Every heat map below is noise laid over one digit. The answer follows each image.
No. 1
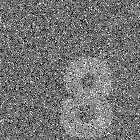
8
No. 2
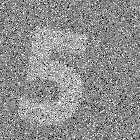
5
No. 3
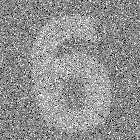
6
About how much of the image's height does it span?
nearly all
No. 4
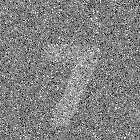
7
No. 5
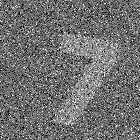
7
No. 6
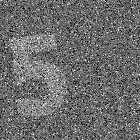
5
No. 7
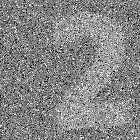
2
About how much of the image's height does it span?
nearly all
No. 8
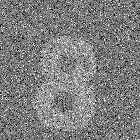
8
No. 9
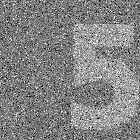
5
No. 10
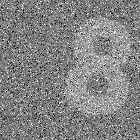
8
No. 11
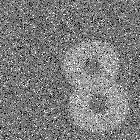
8
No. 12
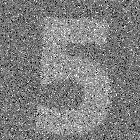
5
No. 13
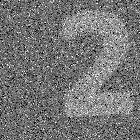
2
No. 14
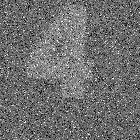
4
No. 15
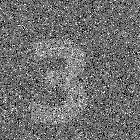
3
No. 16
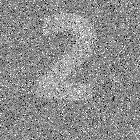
2
